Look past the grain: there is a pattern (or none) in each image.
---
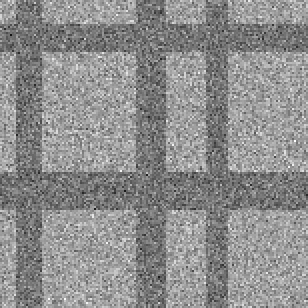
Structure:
bands of rows crossing bands of columns
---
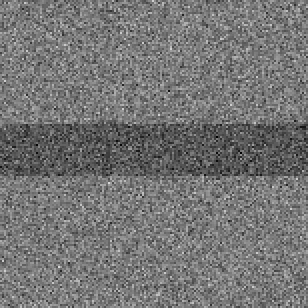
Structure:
one band of rows
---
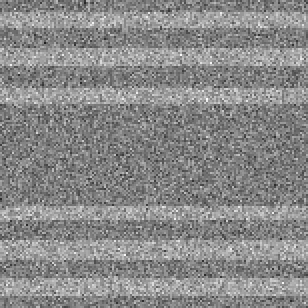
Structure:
bands of rows
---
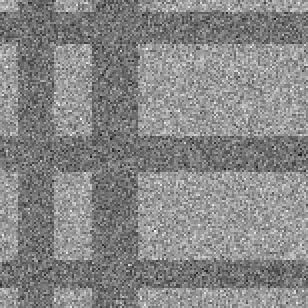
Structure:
bands of rows crossing bands of columns
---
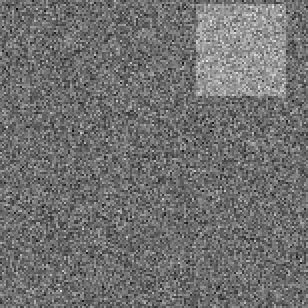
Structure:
one block
